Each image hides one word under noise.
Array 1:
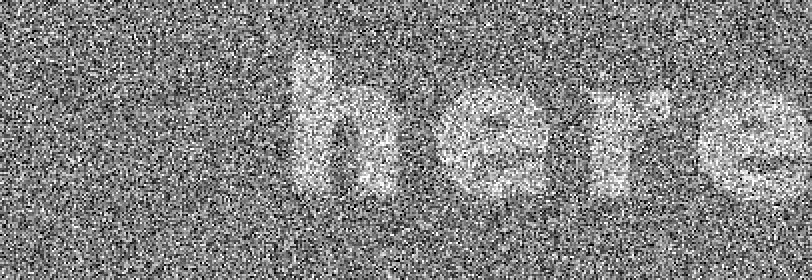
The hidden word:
here
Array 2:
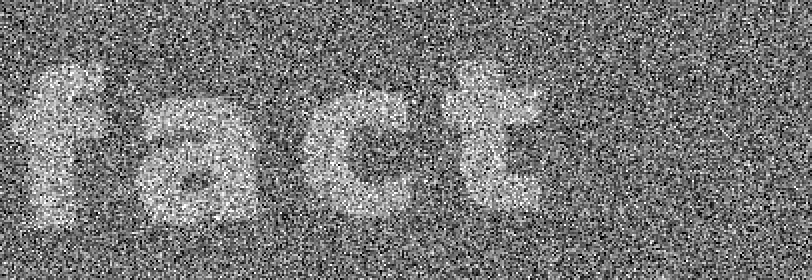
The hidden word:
fact
